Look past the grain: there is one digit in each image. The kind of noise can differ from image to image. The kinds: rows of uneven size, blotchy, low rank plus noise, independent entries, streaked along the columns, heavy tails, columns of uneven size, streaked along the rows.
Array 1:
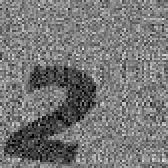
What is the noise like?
low rank plus noise
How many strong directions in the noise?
two
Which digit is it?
2
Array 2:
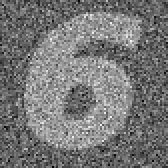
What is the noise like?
independent entries
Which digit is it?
6
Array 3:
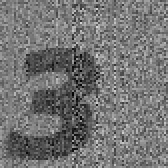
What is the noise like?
columns of uneven size
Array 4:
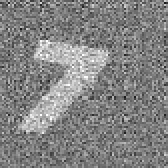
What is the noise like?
low rank plus noise
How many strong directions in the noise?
two
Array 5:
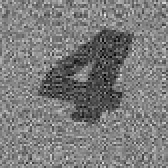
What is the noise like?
low rank plus noise
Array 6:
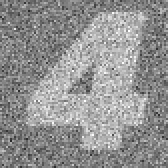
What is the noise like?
independent entries
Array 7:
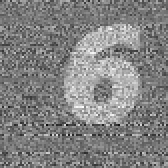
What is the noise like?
rows of uneven size
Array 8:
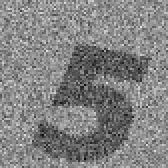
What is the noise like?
low rank plus noise
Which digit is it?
5
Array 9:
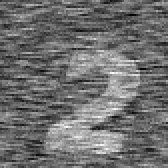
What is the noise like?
streaked along the rows
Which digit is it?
2
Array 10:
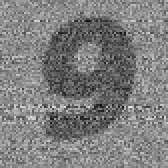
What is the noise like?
rows of uneven size
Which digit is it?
9
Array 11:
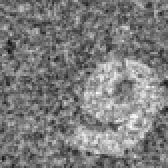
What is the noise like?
blotchy
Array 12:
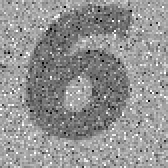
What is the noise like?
heavy tails
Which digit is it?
6
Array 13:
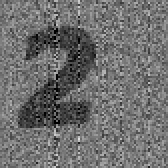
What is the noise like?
columns of uneven size
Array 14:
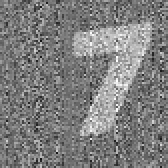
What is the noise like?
columns of uneven size
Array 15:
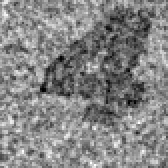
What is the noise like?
blotchy
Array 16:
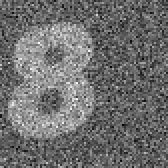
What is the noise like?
independent entries
